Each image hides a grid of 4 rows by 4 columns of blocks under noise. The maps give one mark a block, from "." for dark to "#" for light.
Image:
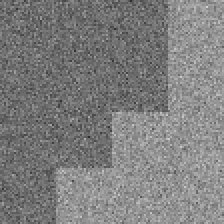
...#
...#
..##
.###
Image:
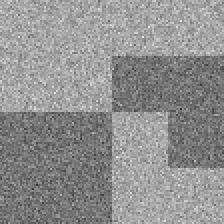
####
##..
..#.
..##
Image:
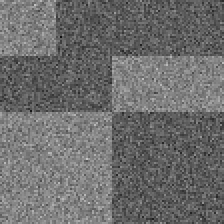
#...
..##
##..
##..
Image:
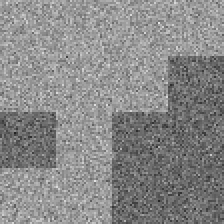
####
###.
.#..
##..
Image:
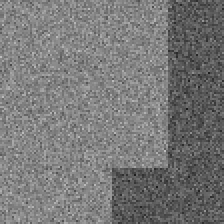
###.
###.
###.
##..
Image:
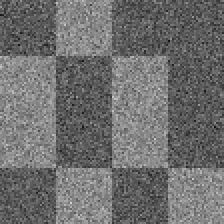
.#..
#.#.
#.#.
.#.#
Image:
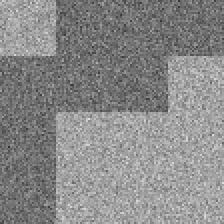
#...
...#
.###
.###
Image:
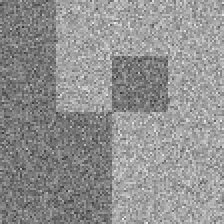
.###
.#.#
..##
..##
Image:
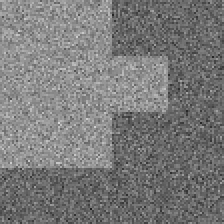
##..
###.
##..
....
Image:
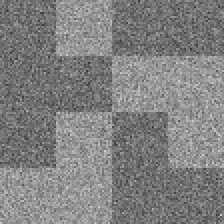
.#..
..##
.#.#
##..
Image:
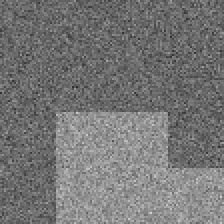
....
....
.##.
.###
